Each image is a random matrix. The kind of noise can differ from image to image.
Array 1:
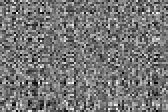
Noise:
low rank plus noise
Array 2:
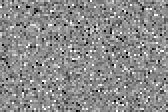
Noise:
heavy tails
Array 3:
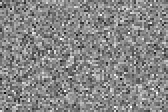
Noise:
independent entries
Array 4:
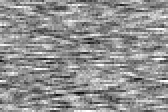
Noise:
streaked along the rows
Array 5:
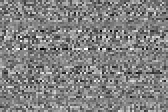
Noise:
rows of uneven size
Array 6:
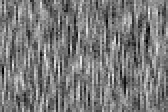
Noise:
streaked along the columns
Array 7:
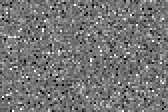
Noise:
heavy tails
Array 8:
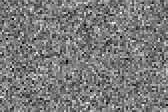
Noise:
independent entries
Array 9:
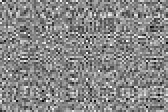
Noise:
low rank plus noise
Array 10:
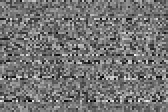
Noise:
rows of uneven size
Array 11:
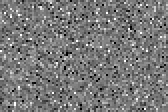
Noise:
heavy tails
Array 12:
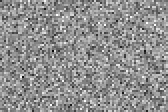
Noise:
independent entries
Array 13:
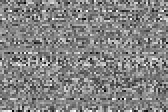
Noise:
rows of uneven size
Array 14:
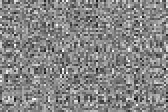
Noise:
low rank plus noise
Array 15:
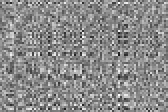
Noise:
low rank plus noise
